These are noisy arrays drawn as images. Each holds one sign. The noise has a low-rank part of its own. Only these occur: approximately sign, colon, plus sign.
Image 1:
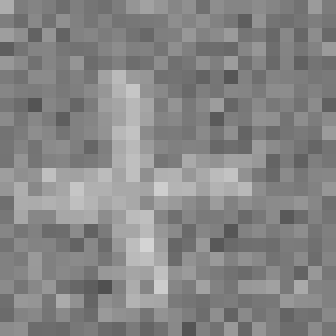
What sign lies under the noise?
plus sign
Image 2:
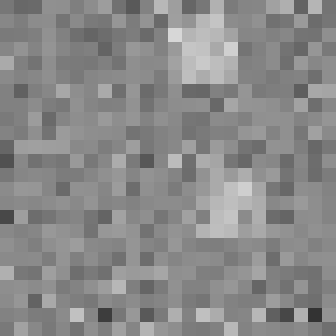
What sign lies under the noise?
colon
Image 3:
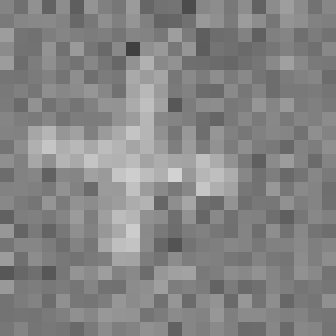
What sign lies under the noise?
plus sign
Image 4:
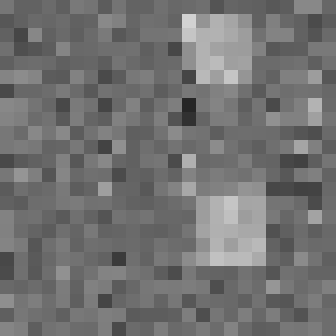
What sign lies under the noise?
colon
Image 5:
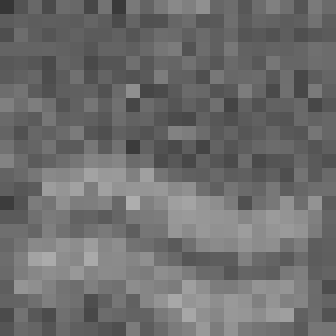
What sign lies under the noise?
approximately sign
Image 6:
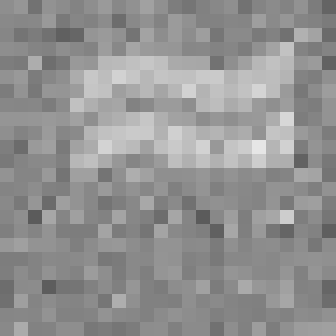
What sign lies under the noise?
approximately sign
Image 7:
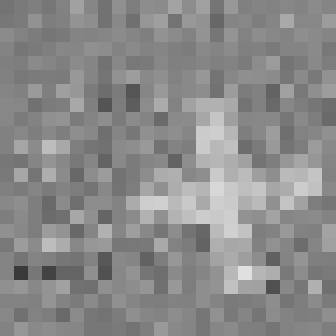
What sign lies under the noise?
plus sign
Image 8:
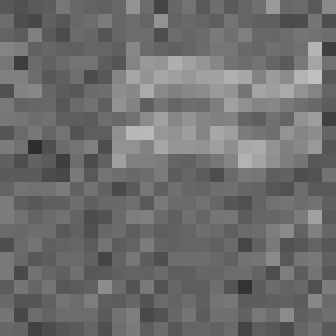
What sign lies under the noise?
approximately sign
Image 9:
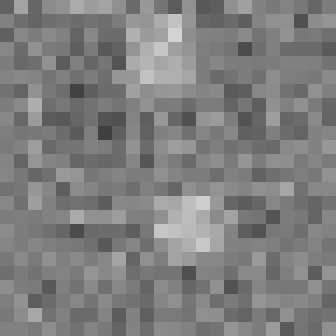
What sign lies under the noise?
colon
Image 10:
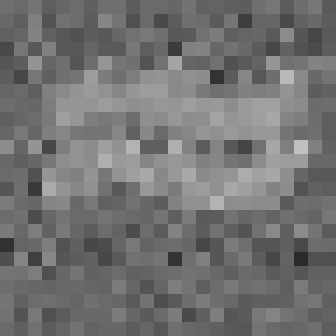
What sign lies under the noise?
approximately sign
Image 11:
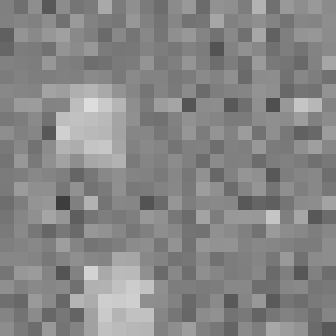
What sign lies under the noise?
colon
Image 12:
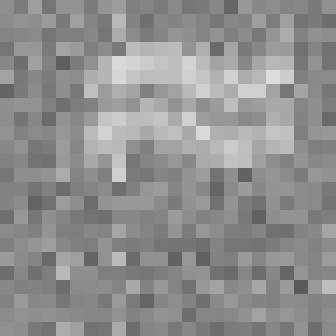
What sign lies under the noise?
approximately sign
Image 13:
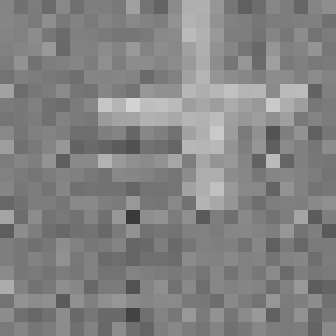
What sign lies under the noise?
plus sign
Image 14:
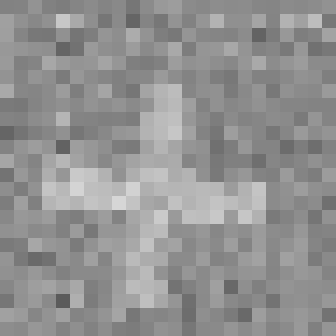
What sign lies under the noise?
plus sign
